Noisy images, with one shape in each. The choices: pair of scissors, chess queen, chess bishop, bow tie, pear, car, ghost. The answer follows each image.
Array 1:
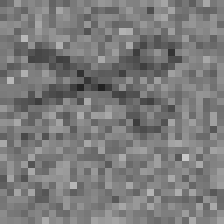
dark pair of scissors
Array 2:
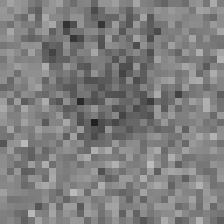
dark chess queen
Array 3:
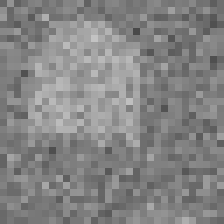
light ghost
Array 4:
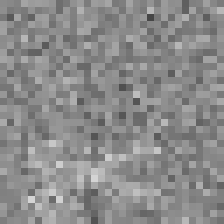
light pair of scissors
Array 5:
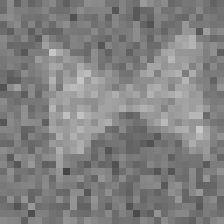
light bow tie
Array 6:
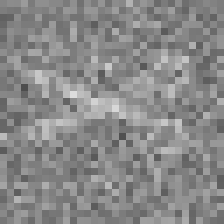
light pair of scissors
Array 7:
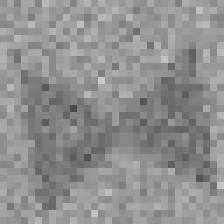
dark bow tie
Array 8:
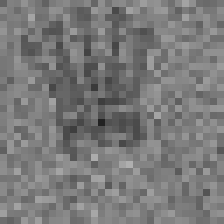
dark chess queen
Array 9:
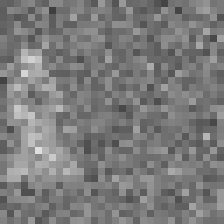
light chess bishop
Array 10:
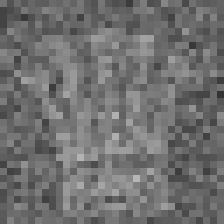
light chess queen
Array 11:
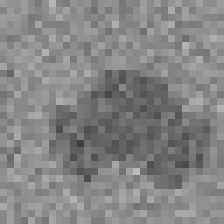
dark car
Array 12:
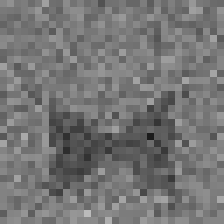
dark bow tie
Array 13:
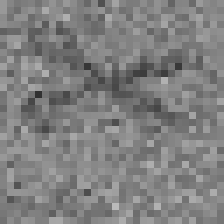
dark pair of scissors
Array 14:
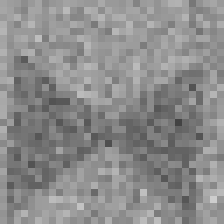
dark bow tie
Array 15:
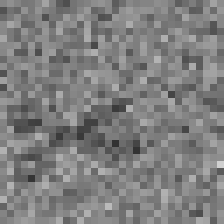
dark pair of scissors
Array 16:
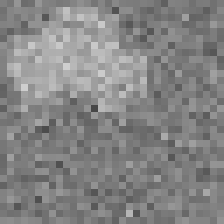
light car
